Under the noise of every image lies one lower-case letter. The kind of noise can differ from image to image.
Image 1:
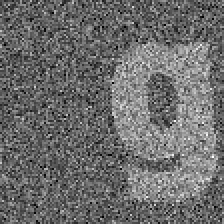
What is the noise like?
independent entries
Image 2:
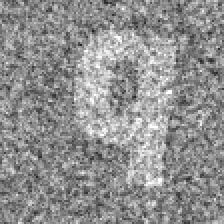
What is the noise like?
blotchy
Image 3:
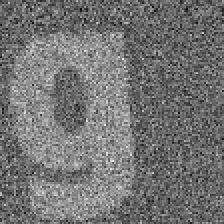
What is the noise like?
low rank plus noise
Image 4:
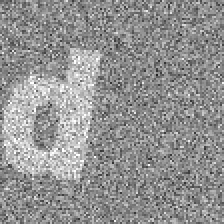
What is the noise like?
independent entries
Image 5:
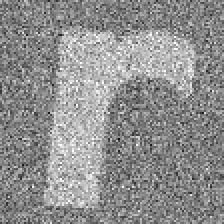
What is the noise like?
low rank plus noise
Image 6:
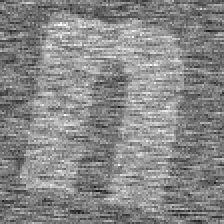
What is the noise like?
streaked along the rows
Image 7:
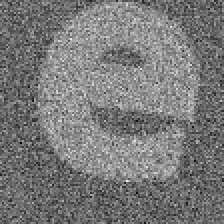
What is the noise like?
independent entries
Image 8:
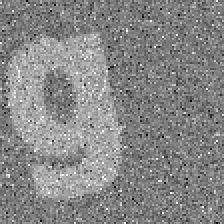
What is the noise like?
heavy tails
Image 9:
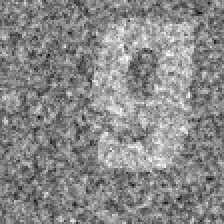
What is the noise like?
blotchy
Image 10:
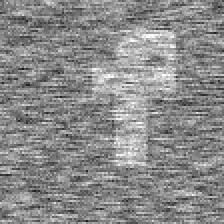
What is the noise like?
streaked along the rows
